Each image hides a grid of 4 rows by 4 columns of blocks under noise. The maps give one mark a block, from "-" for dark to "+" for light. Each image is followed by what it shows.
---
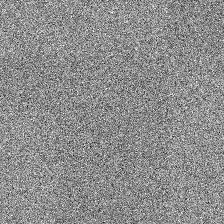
+++-
---+
+--+
+--+
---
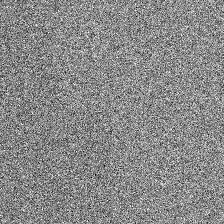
-+++
-+++
--++
--++
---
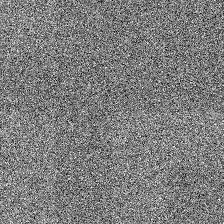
+---
----
+-++
+-+-
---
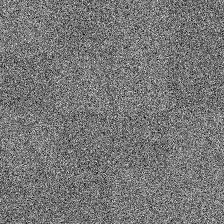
+-+-
-++-
+--+
--++
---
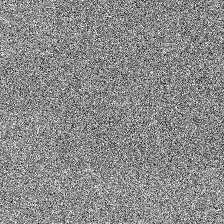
+---
----
+---
++++
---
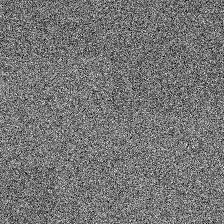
----
++--
++++
-+++
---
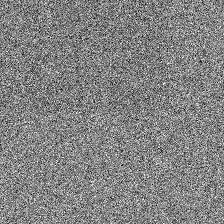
---+
---+
++++
++++
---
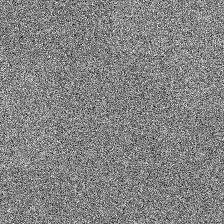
--++
+--+
+---
----
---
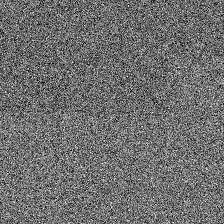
----
---+
++++
++++
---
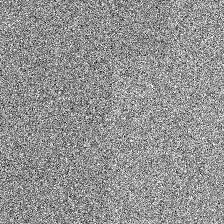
---+
--++
--++
--++
